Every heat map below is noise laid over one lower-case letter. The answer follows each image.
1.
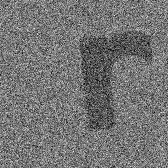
r
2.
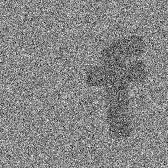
f
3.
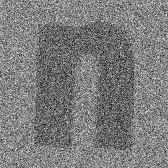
n
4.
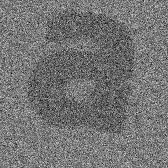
a
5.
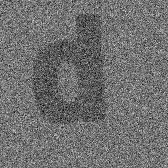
d
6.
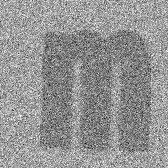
m
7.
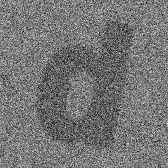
d
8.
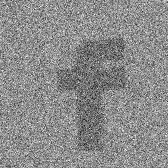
f
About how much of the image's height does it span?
two thirds
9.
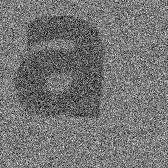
a
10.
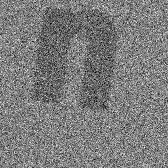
n
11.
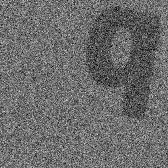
q
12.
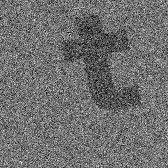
t
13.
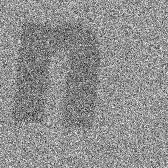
n
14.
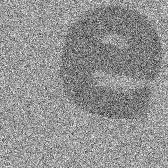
e
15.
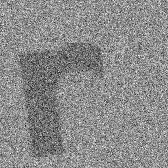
r
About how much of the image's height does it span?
two thirds
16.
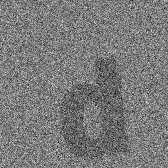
d
